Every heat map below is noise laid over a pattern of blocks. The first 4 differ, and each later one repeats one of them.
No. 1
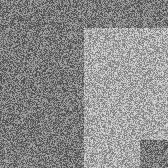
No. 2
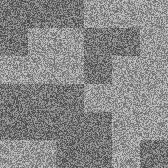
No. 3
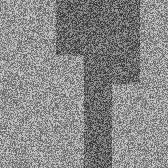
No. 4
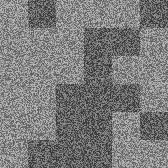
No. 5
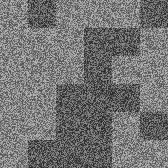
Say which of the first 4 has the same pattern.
4
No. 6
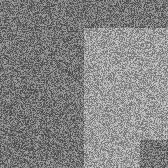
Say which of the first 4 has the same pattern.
1
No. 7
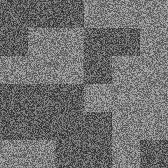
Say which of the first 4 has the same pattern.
2
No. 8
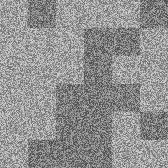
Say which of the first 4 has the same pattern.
4
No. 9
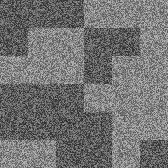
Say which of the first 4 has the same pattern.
2
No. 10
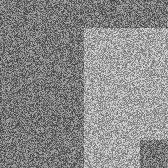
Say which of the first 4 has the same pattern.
1
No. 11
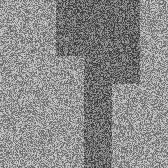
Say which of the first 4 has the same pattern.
3
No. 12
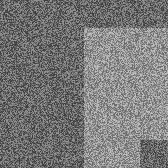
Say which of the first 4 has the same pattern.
1
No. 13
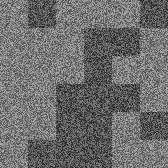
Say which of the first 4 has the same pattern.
4
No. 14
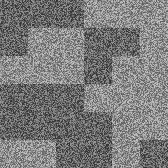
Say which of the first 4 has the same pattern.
2
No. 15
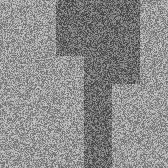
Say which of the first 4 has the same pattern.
3
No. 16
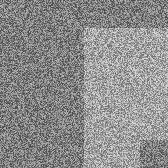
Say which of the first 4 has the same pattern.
1
